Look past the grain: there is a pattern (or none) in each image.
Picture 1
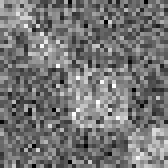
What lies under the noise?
blocks along the diagonal
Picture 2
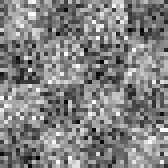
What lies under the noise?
a checkerboard
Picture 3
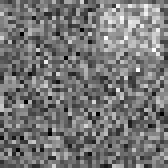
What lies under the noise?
one block
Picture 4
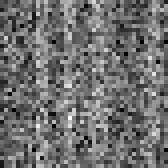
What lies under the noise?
bands of columns
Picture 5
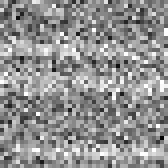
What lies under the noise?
bands of rows
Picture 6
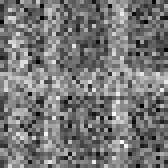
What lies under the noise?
bands of rows crossing bands of columns
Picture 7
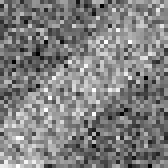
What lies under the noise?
a diagonal band
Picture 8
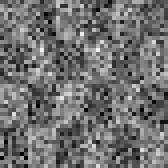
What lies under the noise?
a checkerboard
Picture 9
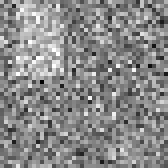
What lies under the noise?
one block
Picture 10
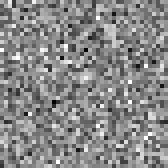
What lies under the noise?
only noise
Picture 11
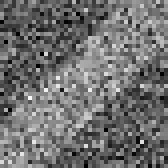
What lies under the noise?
a diagonal band
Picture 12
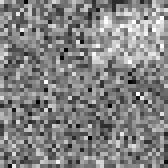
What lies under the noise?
one block
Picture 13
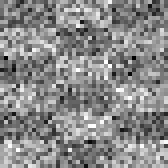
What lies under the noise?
a checkerboard
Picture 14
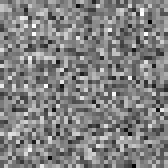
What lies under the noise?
only noise
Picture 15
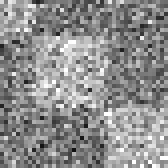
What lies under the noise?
blocks along the diagonal
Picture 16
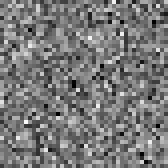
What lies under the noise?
only noise
